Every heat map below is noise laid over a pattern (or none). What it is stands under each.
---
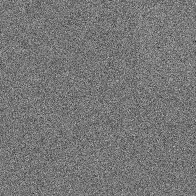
one block
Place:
top right
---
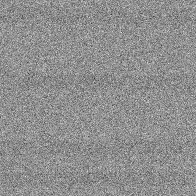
bands of rows
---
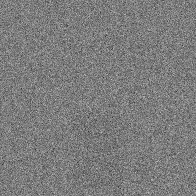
one block
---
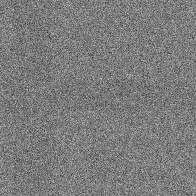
bands of rows crossing bands of columns
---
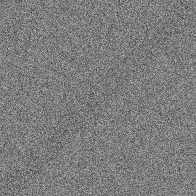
a diagonal band
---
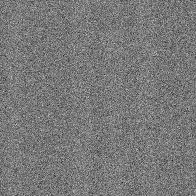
bands of columns
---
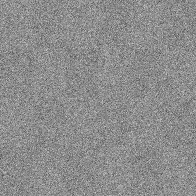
a checkerboard
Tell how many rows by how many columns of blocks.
4 by 6
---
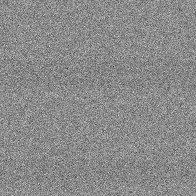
bands of rows
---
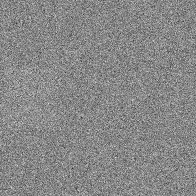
one block
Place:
middle left
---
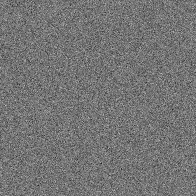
only noise
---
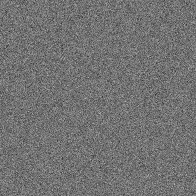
only noise
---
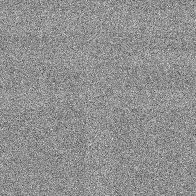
bands of rows crossing bands of columns
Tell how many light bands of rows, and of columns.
3 and 1
